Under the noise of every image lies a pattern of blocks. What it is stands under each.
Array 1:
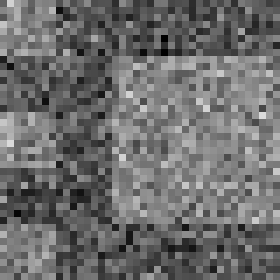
top and bottom mirror each other
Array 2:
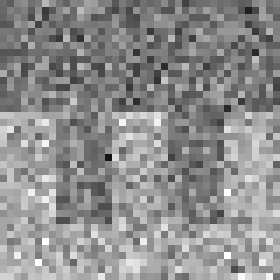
left and right mirror each other
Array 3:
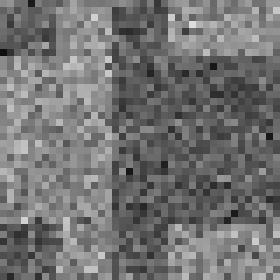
top and bottom mirror each other
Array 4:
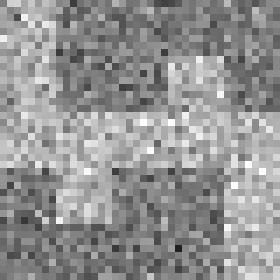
the same after a half turn
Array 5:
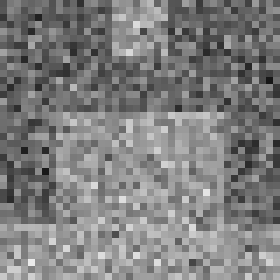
left and right mirror each other
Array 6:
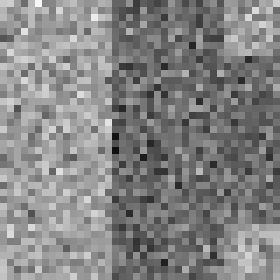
top and bottom mirror each other
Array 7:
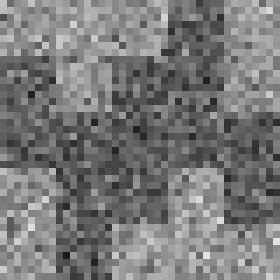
the same after a half turn
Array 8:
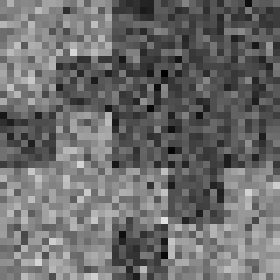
mirrored about the diagonal from the bottom left
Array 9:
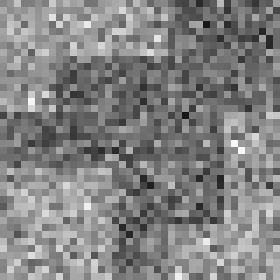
mirrored about the diagonal from the bottom left
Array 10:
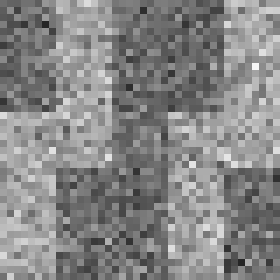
the same after a half turn
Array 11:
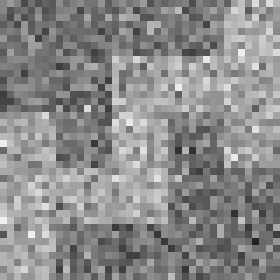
the same after a half turn
